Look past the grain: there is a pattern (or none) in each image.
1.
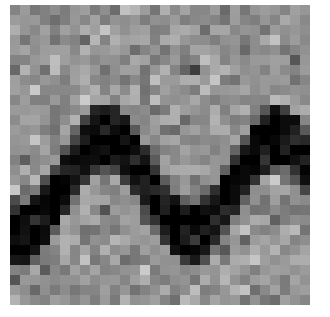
a wavy band
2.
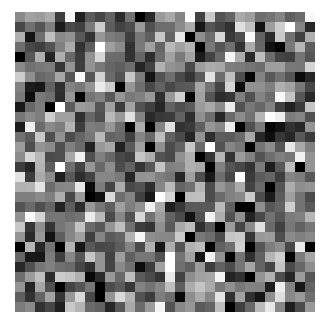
only noise
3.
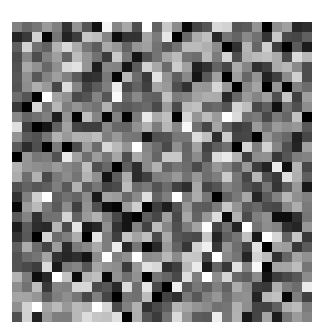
only noise
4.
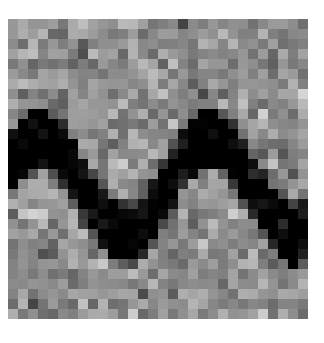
a wavy band
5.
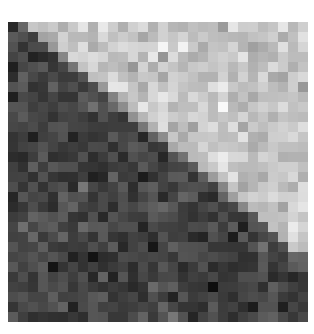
a sharp edge
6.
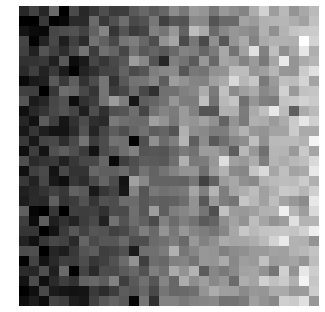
a smooth slope
